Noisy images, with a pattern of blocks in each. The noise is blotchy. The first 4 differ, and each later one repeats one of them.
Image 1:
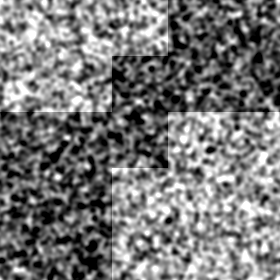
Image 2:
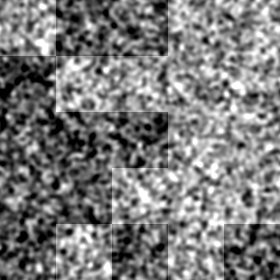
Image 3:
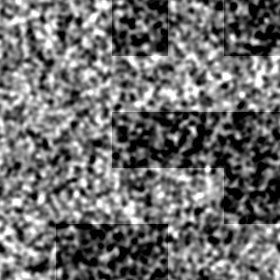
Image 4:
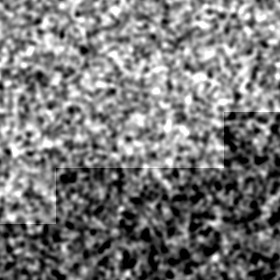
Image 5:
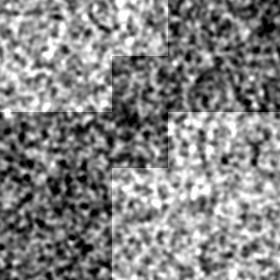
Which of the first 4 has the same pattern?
1
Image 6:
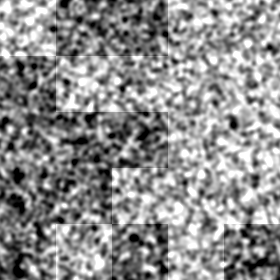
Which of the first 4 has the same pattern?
2
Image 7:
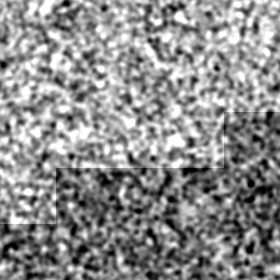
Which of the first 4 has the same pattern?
4
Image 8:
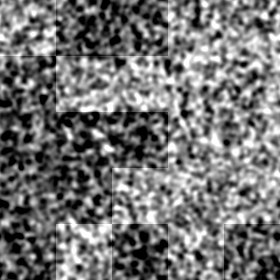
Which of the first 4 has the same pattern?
2
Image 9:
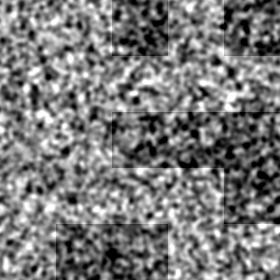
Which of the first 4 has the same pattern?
3
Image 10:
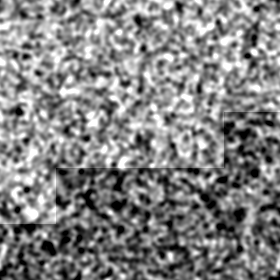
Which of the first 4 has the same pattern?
4
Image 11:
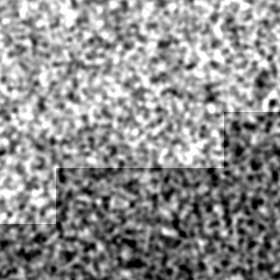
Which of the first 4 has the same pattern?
4
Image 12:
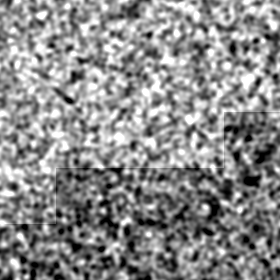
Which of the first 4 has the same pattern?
4
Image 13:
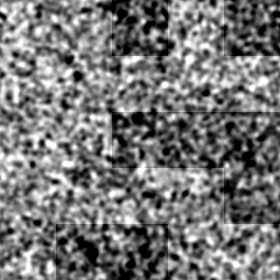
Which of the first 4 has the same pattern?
3
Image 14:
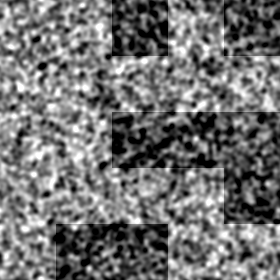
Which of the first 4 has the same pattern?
3
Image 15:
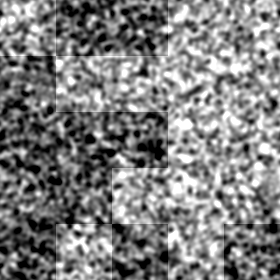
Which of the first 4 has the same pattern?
2
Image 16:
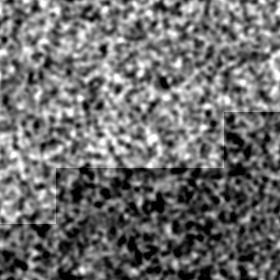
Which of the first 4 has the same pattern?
4
